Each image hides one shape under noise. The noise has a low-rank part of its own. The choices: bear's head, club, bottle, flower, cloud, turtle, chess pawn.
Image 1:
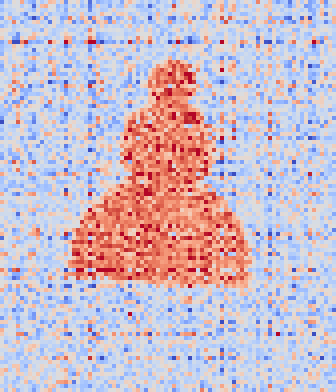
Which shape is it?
chess pawn
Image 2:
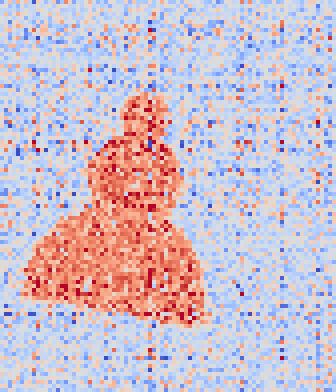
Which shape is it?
chess pawn
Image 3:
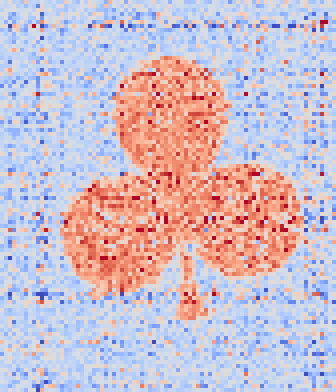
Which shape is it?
club
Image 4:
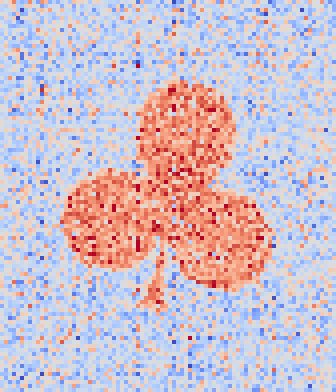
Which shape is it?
club
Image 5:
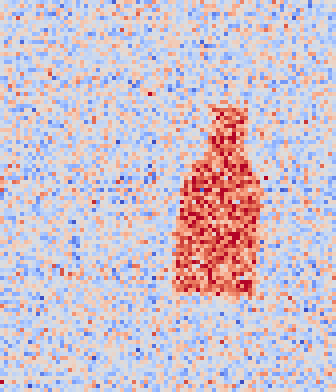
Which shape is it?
bottle
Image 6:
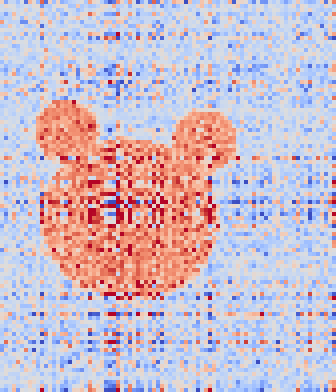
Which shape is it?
bear's head
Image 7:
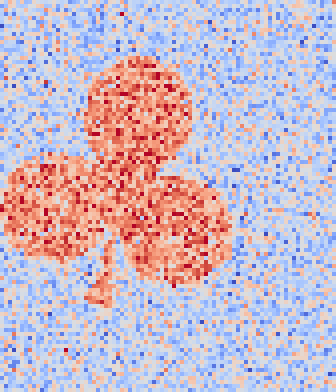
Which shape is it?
club
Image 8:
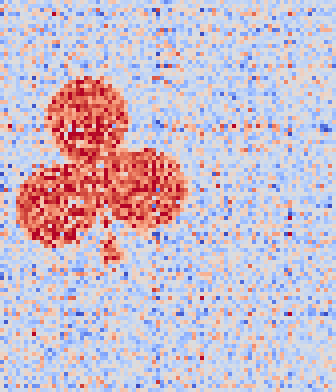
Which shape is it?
club
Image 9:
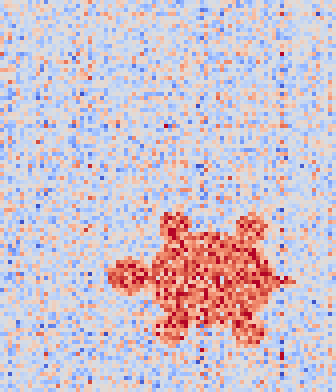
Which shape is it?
turtle
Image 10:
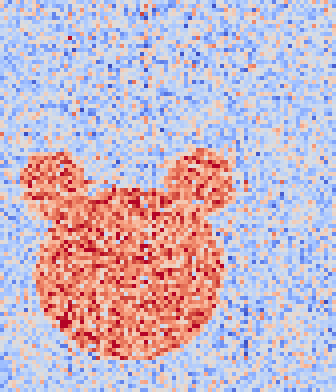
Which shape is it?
bear's head
